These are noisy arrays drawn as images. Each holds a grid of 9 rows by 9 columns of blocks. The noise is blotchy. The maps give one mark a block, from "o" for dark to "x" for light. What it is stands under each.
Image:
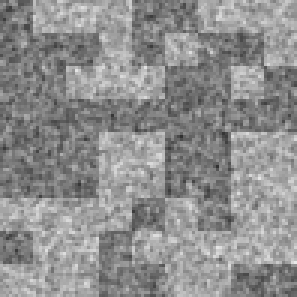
o x x x o o x x x
o o o x o x o o x
o o x x x o o x o
o o o o o o o o o
o o o x x o o x x
o o o x x o o x x
x x x x o x o x x
o x x o x x x x x
x x x o o x x o o
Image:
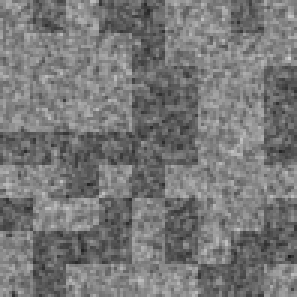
x o x o o x x o x
x x x x o x x x x
x x x x o o x x o
x x x x o o x x o
o o o o o o x x o
x x o x o x x x x
o x x o x o x x o
x o o o x o x o o
x o x x x x o o x
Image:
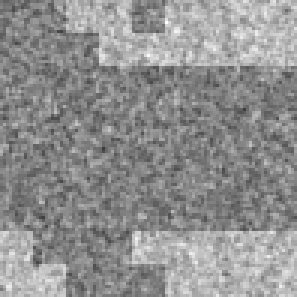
o o x x o x x x x
o o o x x x x x x
o o o o o o o o o
o o o o o o o o o
o o o o o o o o o
o o o o o o o o o
o o o o o o o o o
x o o o x x x x x
x x o o o x x x x
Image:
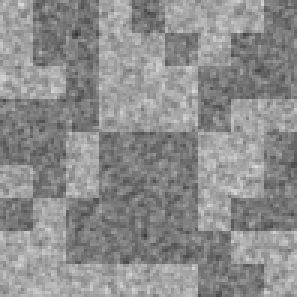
x o o x o x x x o
x o o x x o x o o
x x o x x x o o o
o o o x x x o x x
o o x o o o x x o
x o x o o o x x o
o x o o o o x o o
x x o o o o o x x
x x x x x x o o x
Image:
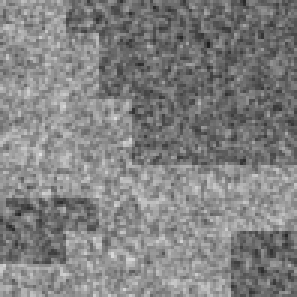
x x o o o o o o o
x x x o o o o o o
x x x o o o o o o
x x x x o o o o o
x x x x o o o o o
x x x x x x x x x
o o o x x x x x x
o o x x x x x o o
x x x x x x x o o
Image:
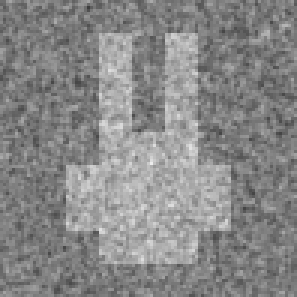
o o o o o o o o o
o o o x o x o o o
o o o x o x o o o
o o o x o x o o o
o o o x x x o o o
o o x x x x x o o
o o x x x x x o o
o o o x x x o o o
o o o o o o o o o
